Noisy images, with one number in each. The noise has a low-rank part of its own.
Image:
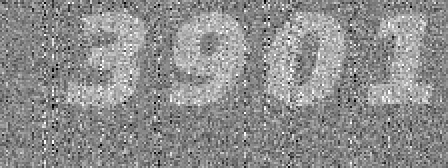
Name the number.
3901
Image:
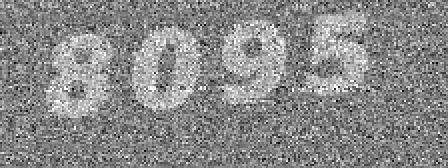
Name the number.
8095
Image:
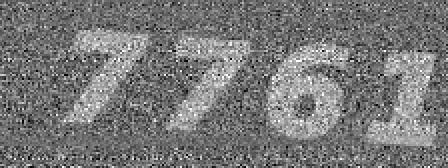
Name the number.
7761
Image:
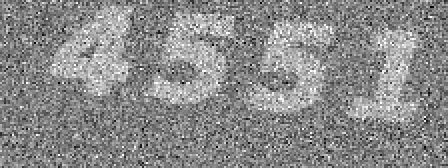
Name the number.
4551
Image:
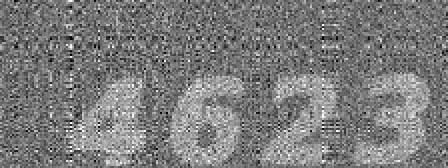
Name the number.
4623
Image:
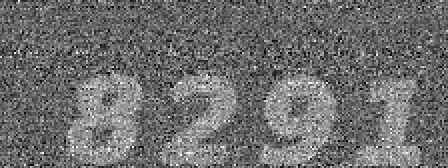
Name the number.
8291
